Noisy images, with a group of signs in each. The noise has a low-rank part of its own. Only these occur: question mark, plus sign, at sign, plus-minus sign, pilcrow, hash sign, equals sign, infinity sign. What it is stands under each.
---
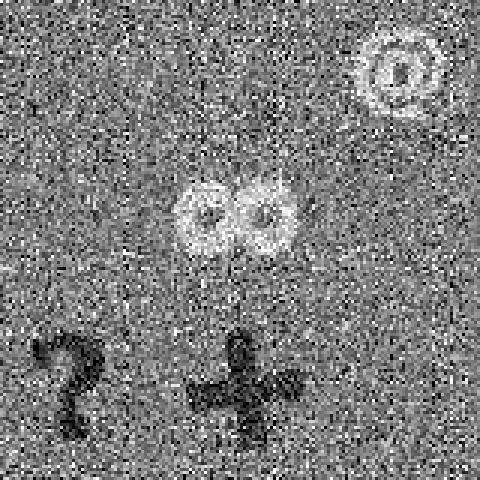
top right: light at sign; centre: light infinity sign; bottom left: dark question mark; bottom middle: dark plus sign
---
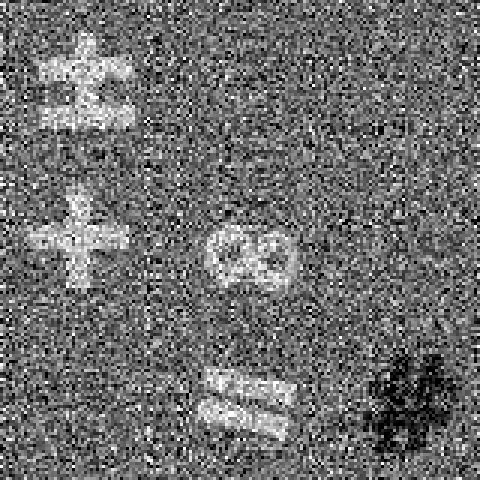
top left: light plus-minus sign; middle left: light plus sign; centre: light infinity sign; bottom middle: light equals sign; bottom right: dark hash sign
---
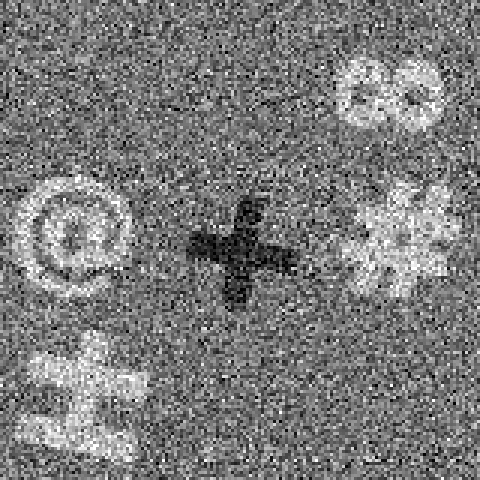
top right: light infinity sign; middle left: light at sign; centre: dark plus sign; middle right: light hash sign; bottom left: light plus-minus sign
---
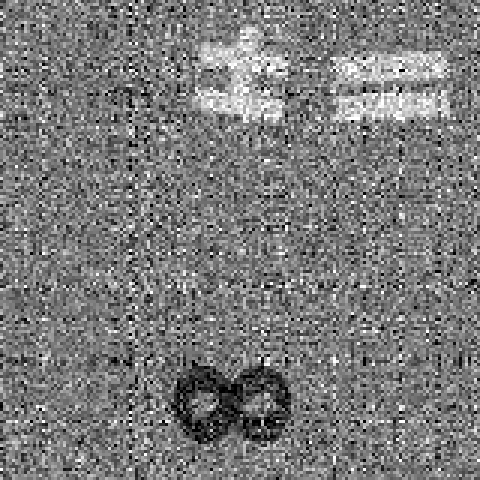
top middle: light plus-minus sign; top right: light equals sign; bottom middle: dark infinity sign
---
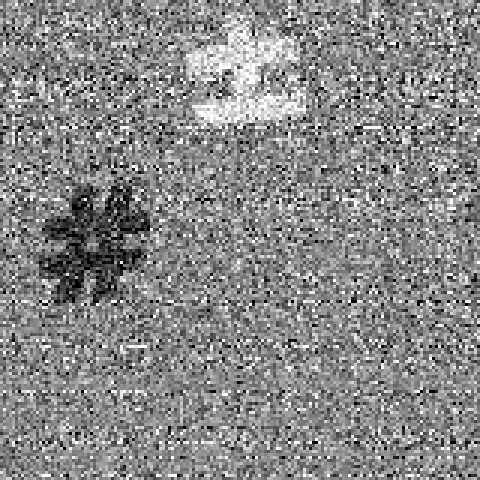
top middle: light plus-minus sign; middle left: dark hash sign
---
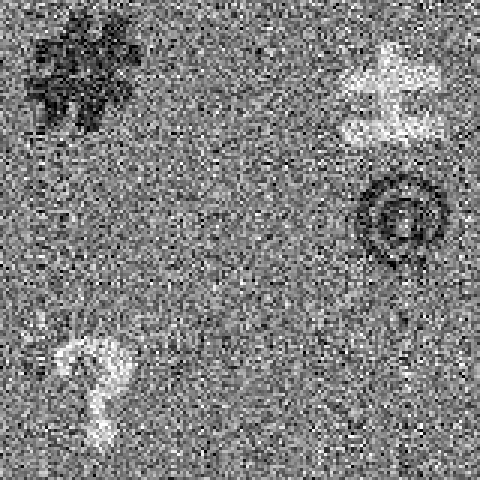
top left: dark hash sign; top right: light plus-minus sign; middle right: dark at sign; bottom left: light question mark
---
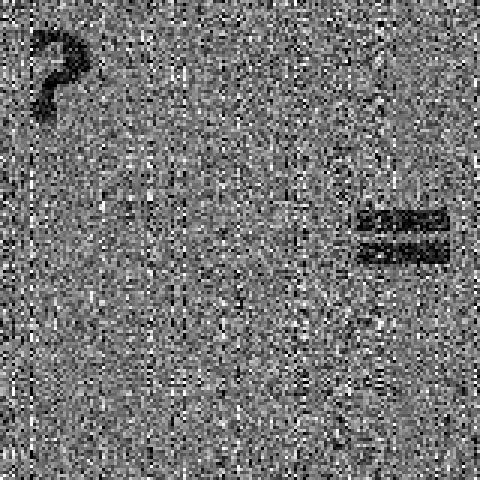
top left: dark question mark; middle right: dark equals sign
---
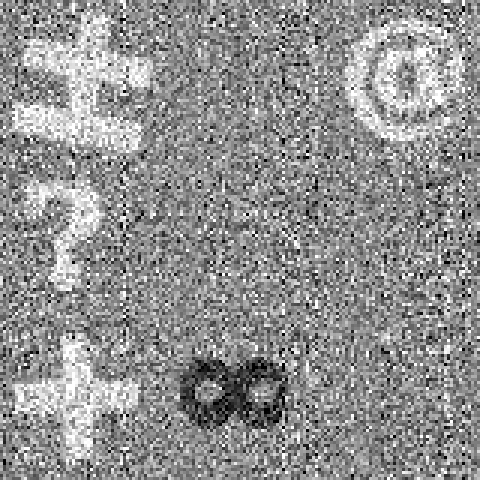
top left: light plus-minus sign; top right: light at sign; middle left: light question mark; bottom left: light plus sign; bottom middle: dark infinity sign
